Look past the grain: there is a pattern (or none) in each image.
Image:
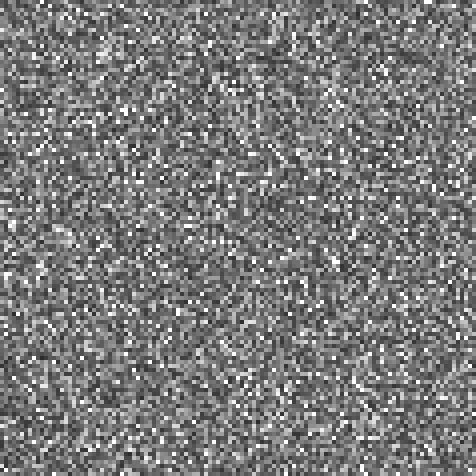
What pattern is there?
only noise
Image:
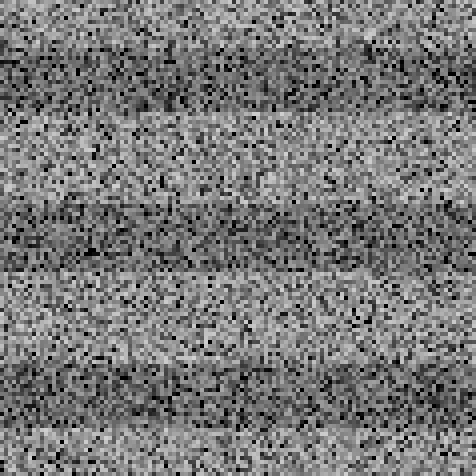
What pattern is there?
horizontal stripes
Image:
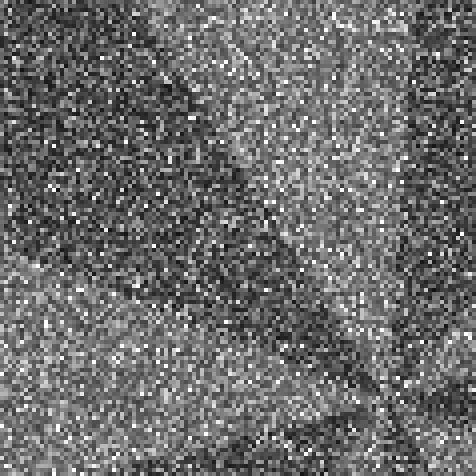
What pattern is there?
spokes from one point
